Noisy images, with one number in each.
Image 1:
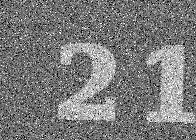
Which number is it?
21
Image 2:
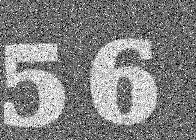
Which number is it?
56
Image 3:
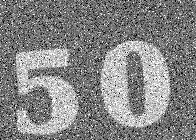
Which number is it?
50
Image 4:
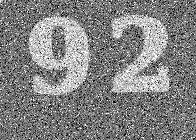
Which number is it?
92
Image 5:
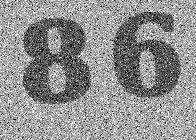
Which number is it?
86
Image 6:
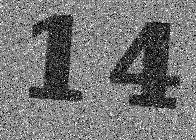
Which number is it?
14
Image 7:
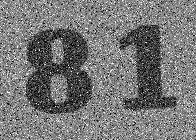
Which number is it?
81
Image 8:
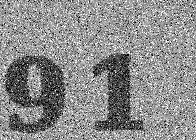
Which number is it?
91
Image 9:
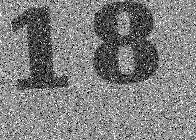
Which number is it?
18
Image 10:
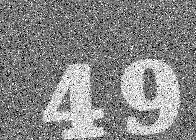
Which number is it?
49
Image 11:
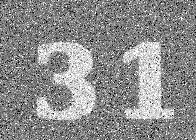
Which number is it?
31
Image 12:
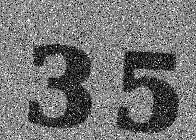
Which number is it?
35
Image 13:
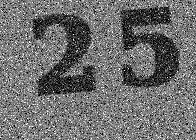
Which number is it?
25
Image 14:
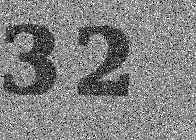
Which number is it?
32
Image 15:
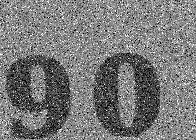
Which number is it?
90
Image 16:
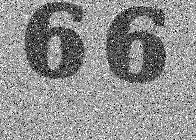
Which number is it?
66
